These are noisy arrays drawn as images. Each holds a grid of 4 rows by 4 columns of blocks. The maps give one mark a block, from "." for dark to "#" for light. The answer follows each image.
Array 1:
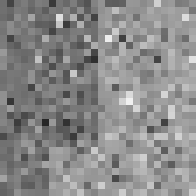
. . # #
. . # #
. . # #
. # # #
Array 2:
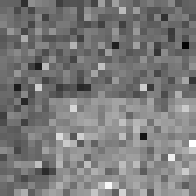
. . . .
. . . .
. # # #
. # # #
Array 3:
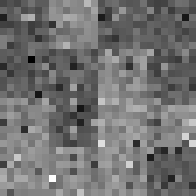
. # . .
. . # .
# . # #
# # # .
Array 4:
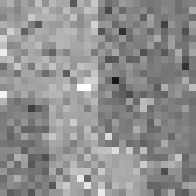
# # . .
# # . .
. # . .
. # # .
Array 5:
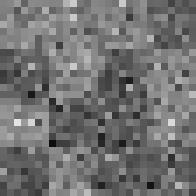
# # # .
. # . #
# . . #
. # . .
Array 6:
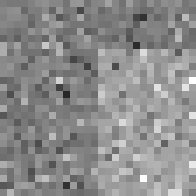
. . . .
. . # #
. . # #
. . # #
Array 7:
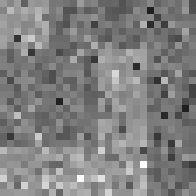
# . . .
. . # .
. . # .
# # # .
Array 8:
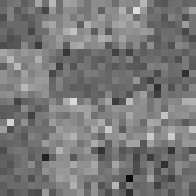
. # # .
# . . .
. # # #
. # . .
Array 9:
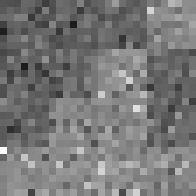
. . . #
. . # .
. # # .
# # # #
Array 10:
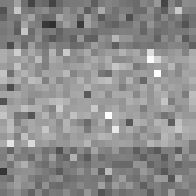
. . . .
# # # #
# # # #
. . . .
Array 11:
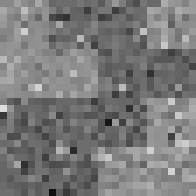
# . . #
# # . .
. . . #
. . # #
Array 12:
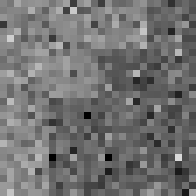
# # # .
# # . .
# . . .
# . . .
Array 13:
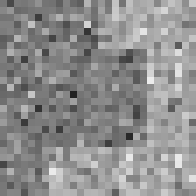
. . # #
. . . #
. . . #
. # # #
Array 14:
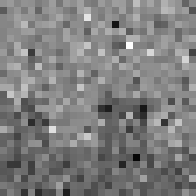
# # # #
# # # #
. # . #
. . . .
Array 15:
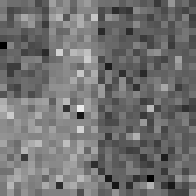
. # . .
. # . .
# # . .
# # . .
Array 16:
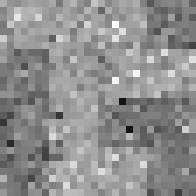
# # # .
. # # #
. # . .
. # # .
